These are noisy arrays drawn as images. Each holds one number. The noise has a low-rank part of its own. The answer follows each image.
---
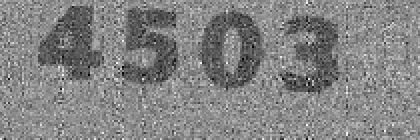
4503
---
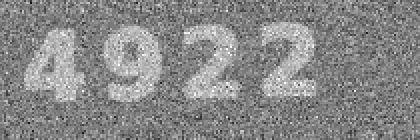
4922
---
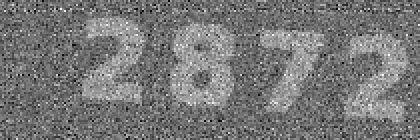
2872
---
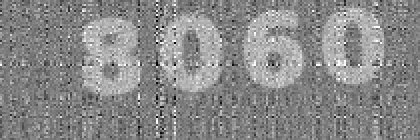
8060
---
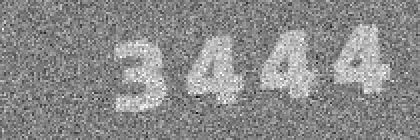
3444
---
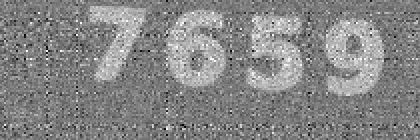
7659
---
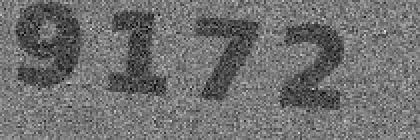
9172
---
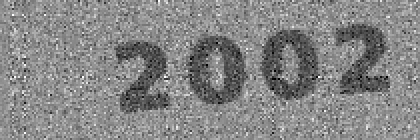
2002
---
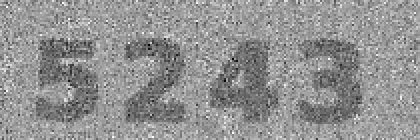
5243
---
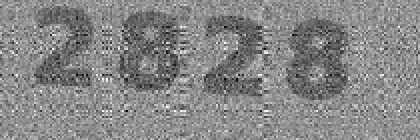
2828
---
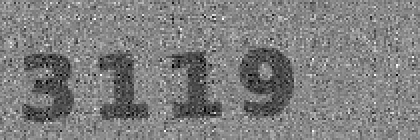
3119
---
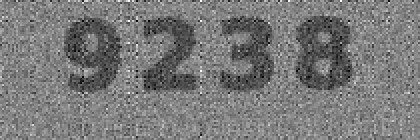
9238
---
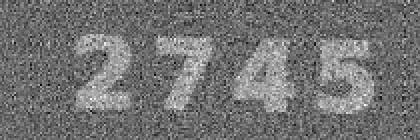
2745
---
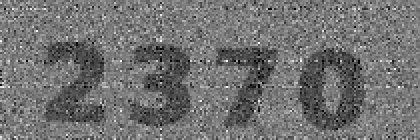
2370
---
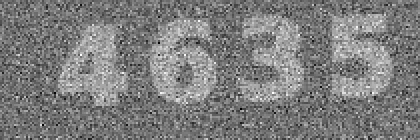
4635
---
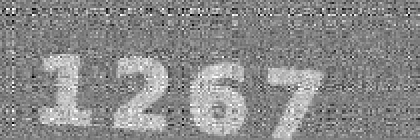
1267
